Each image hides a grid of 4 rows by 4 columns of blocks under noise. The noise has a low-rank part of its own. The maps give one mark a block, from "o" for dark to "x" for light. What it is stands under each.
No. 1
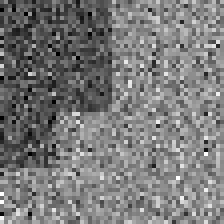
ooxx
ooxx
oxxx
xxxx
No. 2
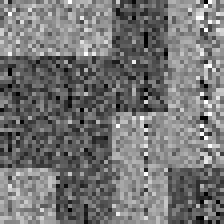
xxox
ooox
ooxx
xoxo
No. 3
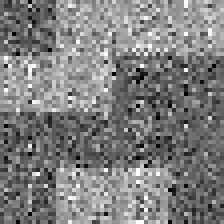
oxxx
xxoo
oooo
oxxo
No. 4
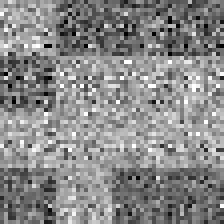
xooo
oxxx
xxxx
oxoo
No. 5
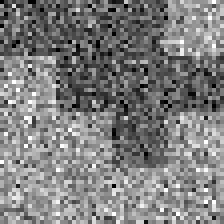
ooox
xooo
xxox
xxxx
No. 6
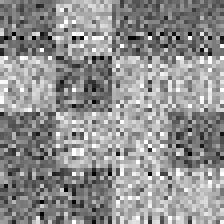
oxoo
xoxx
oxxo
ooxx
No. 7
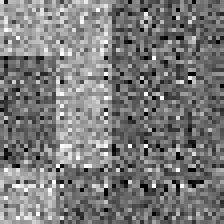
xxoo
oxoo
oxoo
xooo
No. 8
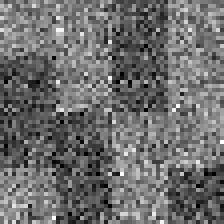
xxox
oxox
ooxx
xoxo
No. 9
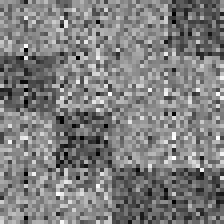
xxxo
oxxx
xoxx
xxoo
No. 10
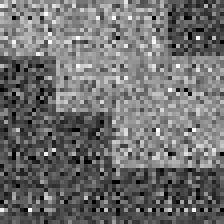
xxxo
oxxx
ooxx
oooo
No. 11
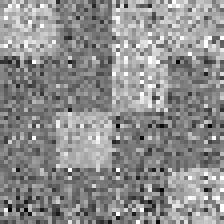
xoxx
ooxo
oxoo
ooox
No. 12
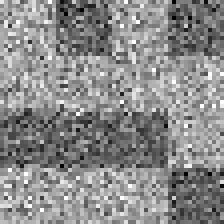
xoxo
xxxx
ooox
xxxo
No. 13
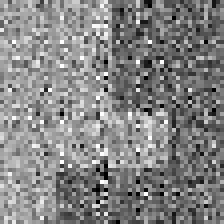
xxoo
xxoo
xxxo
xooo
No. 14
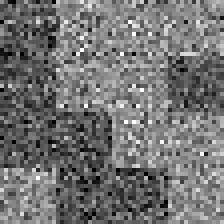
oxxx
oxxo
ooxx
xoox
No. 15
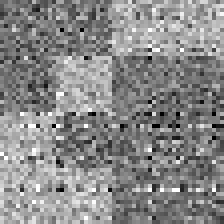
ooxx
oxoo
xooo
xxoo
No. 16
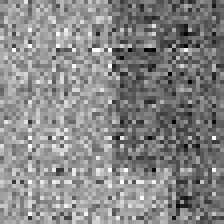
xxoo
xxoo
xxoo
xxxo
